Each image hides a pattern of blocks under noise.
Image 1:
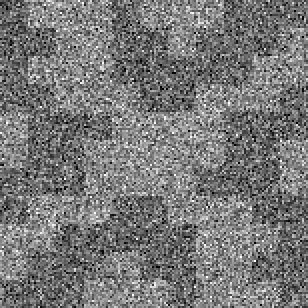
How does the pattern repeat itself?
the same after a half turn
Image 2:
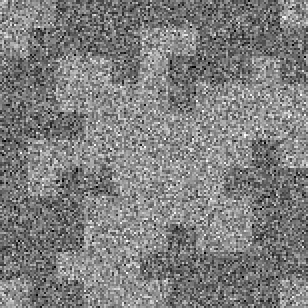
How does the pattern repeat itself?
mirrored about the diagonal from the top left
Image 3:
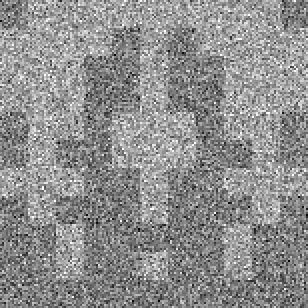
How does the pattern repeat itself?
left and right mirror each other
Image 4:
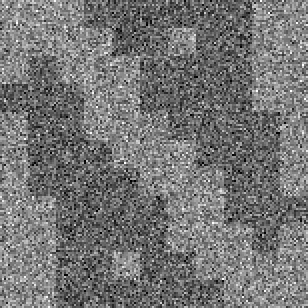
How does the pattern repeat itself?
the same after a half turn
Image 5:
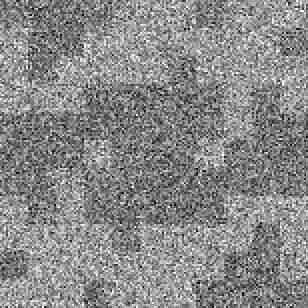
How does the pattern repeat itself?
the same after a half turn
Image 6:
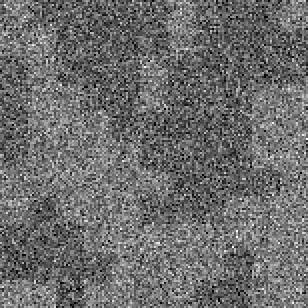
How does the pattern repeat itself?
no symmetry
